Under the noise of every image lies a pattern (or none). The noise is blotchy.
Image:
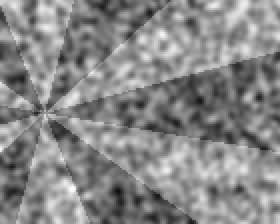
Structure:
spokes from one point
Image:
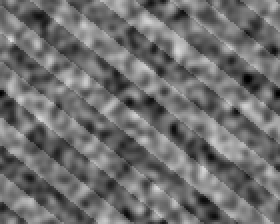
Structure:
diagonal stripes
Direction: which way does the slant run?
top left to bottom right
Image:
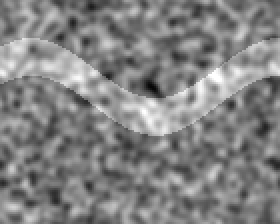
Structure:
a wavy band
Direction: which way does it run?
left to right
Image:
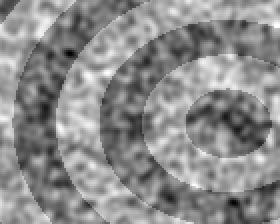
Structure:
rings round one point
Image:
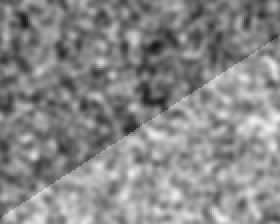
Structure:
a sharp edge
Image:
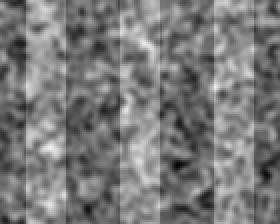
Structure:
vertical stripes
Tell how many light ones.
3
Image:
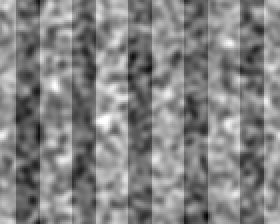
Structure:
vertical stripes
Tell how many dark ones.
5
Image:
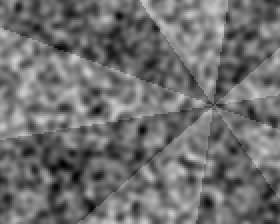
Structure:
spokes from one point
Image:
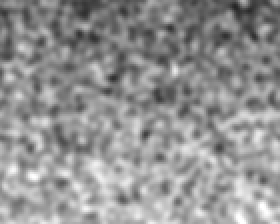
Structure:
a smooth slope
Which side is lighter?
bottom
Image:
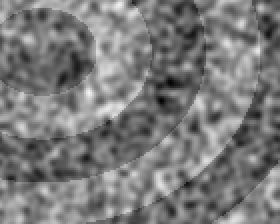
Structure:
rings round one point
